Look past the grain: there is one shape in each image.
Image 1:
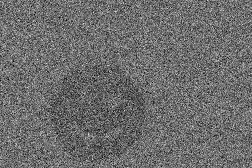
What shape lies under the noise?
smiling face
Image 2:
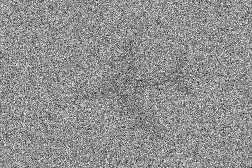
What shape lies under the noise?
airplane
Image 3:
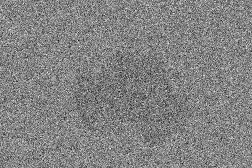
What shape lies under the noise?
car
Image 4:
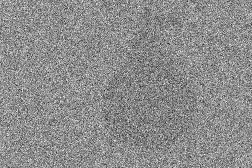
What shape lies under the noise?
pear
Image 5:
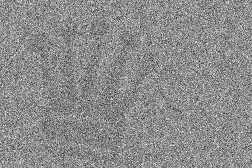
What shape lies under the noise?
chess queen
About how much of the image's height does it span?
nearly all
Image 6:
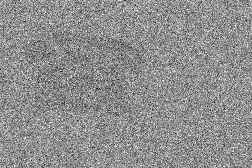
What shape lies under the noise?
telephone
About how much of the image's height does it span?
half
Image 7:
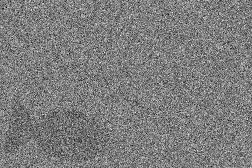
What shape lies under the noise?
fish
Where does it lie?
bottom left
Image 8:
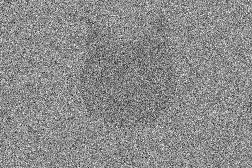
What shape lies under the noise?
cat's head
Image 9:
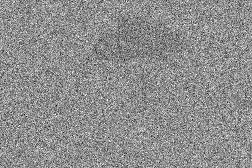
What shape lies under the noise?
umbrella
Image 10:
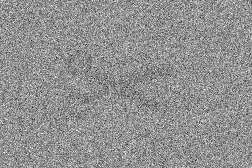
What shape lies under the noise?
pair of scissors
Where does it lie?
centre
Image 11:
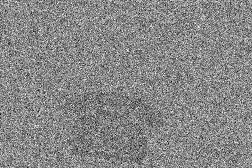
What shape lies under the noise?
telephone
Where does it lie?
bottom middle
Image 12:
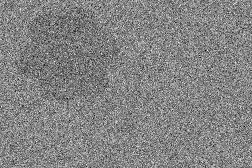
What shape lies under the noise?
flower
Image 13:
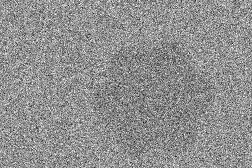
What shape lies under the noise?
flower
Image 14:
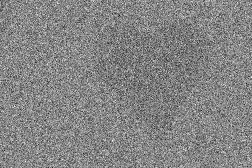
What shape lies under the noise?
heart
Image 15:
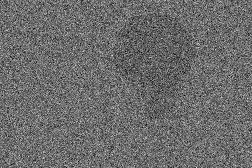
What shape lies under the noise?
light bulb
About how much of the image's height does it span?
two thirds
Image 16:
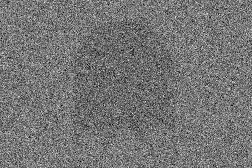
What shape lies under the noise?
ghost
